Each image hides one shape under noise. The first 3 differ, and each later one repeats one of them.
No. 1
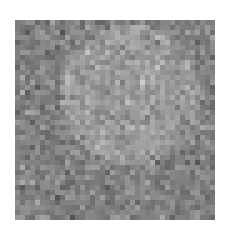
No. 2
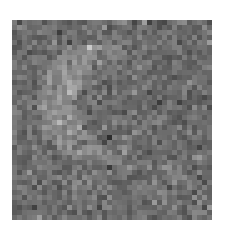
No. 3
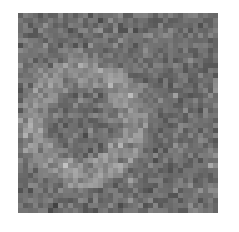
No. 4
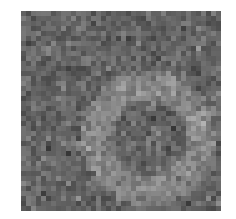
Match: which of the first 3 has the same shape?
3
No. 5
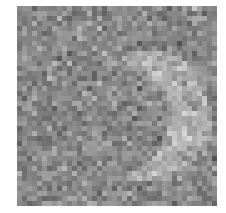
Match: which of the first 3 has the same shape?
2
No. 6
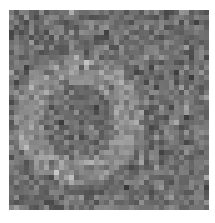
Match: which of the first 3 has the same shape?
3
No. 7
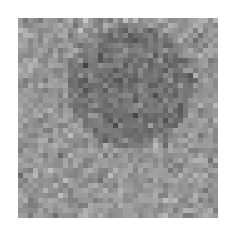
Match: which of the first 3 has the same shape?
1
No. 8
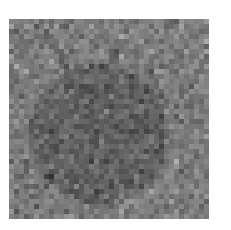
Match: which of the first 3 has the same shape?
1
